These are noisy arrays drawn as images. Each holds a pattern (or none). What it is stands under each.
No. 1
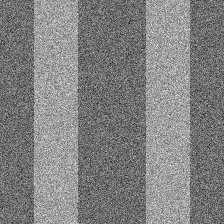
vertical stripes
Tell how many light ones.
2
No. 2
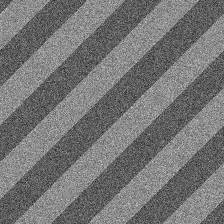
diagonal stripes
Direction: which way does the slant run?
bottom left to top right
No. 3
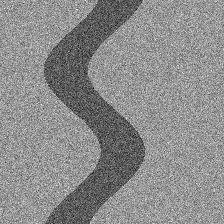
a wavy band
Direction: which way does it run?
top to bottom
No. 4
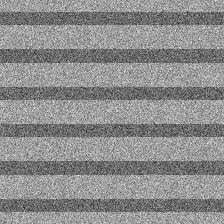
horizontal stripes
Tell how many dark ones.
6
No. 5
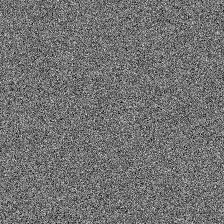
only noise
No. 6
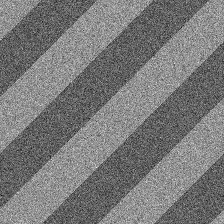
diagonal stripes
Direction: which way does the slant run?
bottom left to top right
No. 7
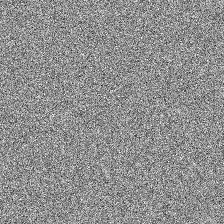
only noise
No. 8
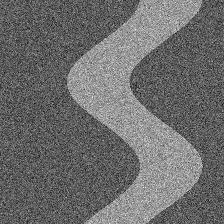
a wavy band
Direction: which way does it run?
top to bottom
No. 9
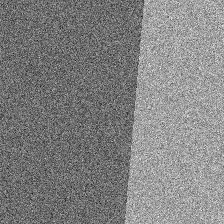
a sharp edge
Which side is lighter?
right
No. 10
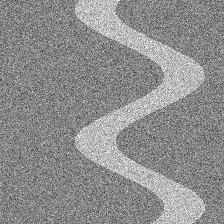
a wavy band
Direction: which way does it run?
top to bottom
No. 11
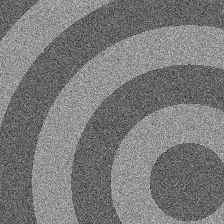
rings round one point
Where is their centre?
bottom right
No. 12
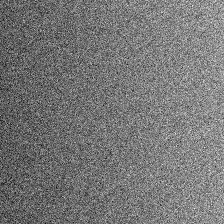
a smooth slope
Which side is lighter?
right
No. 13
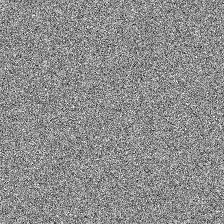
only noise
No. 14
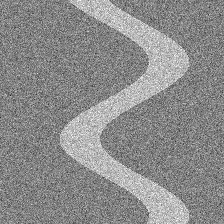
a wavy band
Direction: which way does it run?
top to bottom
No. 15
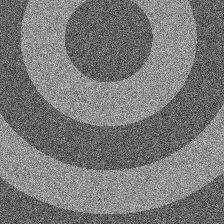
rings round one point
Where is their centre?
top middle
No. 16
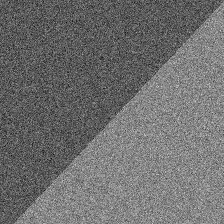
a sharp edge
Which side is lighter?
bottom right
